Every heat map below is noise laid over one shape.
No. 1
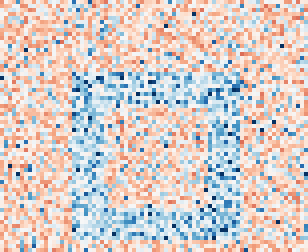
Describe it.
blue square frame
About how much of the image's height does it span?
two thirds
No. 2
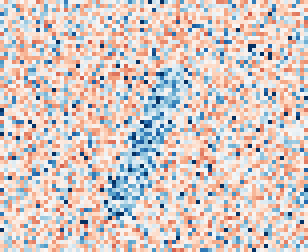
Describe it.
blue bar
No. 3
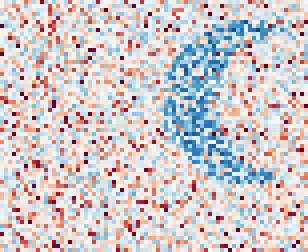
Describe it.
blue crescent
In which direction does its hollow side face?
right
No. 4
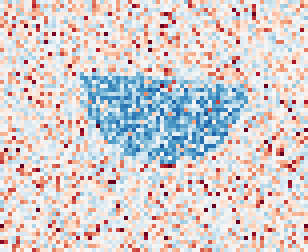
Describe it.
blue half disc
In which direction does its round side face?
down
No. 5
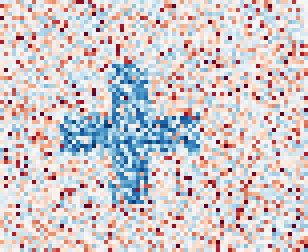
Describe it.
blue cross
